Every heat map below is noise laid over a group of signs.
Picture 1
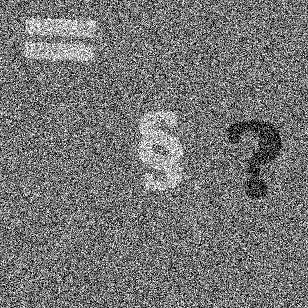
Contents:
top left: light equals sign; centre: light section sign; middle right: dark question mark
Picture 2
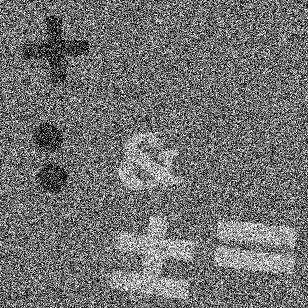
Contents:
top left: dark plus sign; middle left: dark colon; centre: light ampersand; bottom middle: light plus-minus sign; bottom right: light equals sign
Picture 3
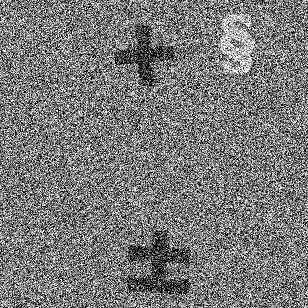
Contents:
top middle: dark plus sign; top right: light section sign; bottom middle: dark plus-minus sign
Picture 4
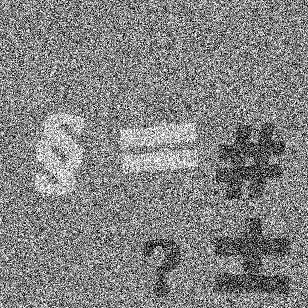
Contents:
middle left: light section sign; centre: light equals sign; middle right: dark hash sign; bottom middle: dark question mark; bottom right: dark plus-minus sign
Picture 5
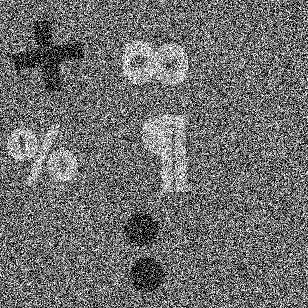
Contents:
top left: dark plus sign; top middle: light infinity sign; middle left: light percent sign; centre: light pilcrow; bottom middle: dark colon
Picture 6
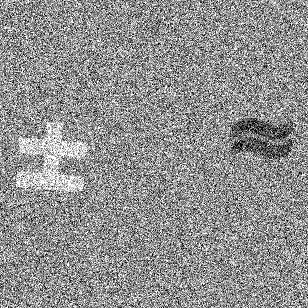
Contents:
middle left: light plus-minus sign; middle right: dark approximately sign
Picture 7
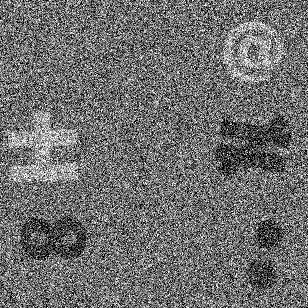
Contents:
top right: light at sign; middle left: light plus-minus sign; middle right: dark not-equal sign; bottom left: dark infinity sign; bottom right: dark colon
